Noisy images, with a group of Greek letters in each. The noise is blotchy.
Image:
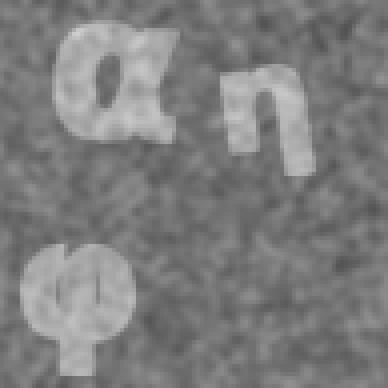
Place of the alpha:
top left
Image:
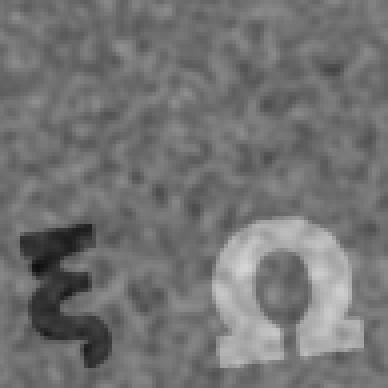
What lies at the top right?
nothing
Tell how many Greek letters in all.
2
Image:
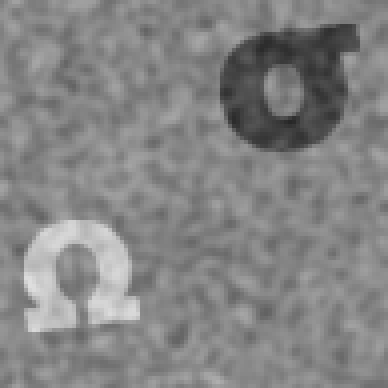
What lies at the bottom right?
nothing
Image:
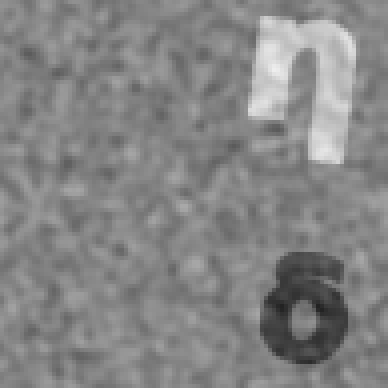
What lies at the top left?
nothing
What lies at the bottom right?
delta
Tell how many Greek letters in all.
2
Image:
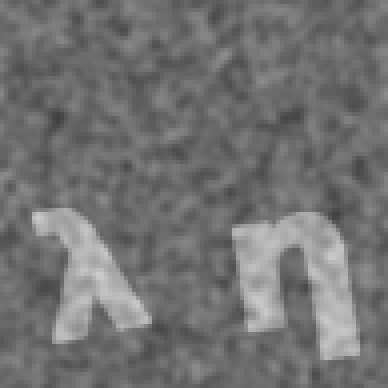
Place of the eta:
bottom right
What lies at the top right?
nothing
